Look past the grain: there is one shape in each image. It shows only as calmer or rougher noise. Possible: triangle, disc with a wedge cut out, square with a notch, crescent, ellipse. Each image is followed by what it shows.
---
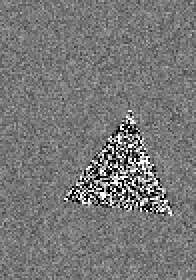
triangle
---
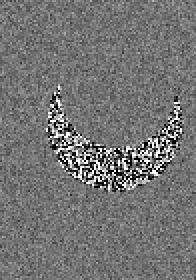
crescent
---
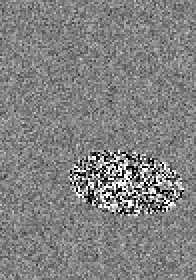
ellipse
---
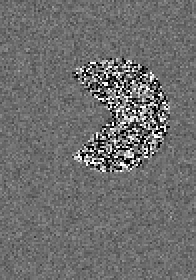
disc with a wedge cut out
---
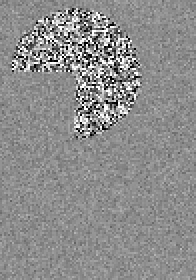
disc with a wedge cut out
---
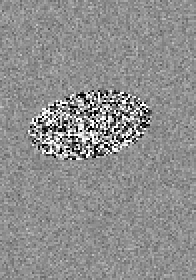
ellipse
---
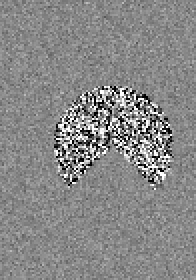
disc with a wedge cut out
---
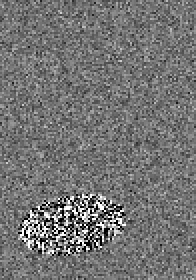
ellipse
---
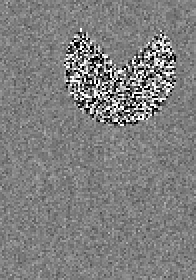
disc with a wedge cut out
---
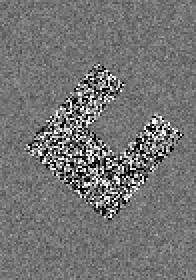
square with a notch
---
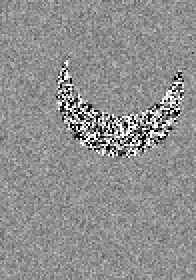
crescent
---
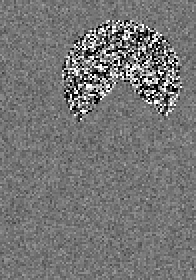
disc with a wedge cut out
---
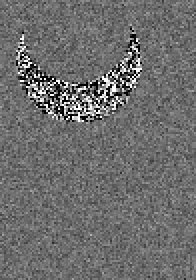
crescent
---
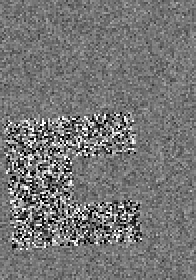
square with a notch
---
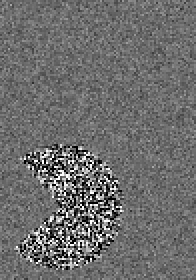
disc with a wedge cut out
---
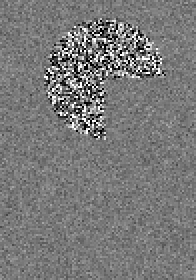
disc with a wedge cut out
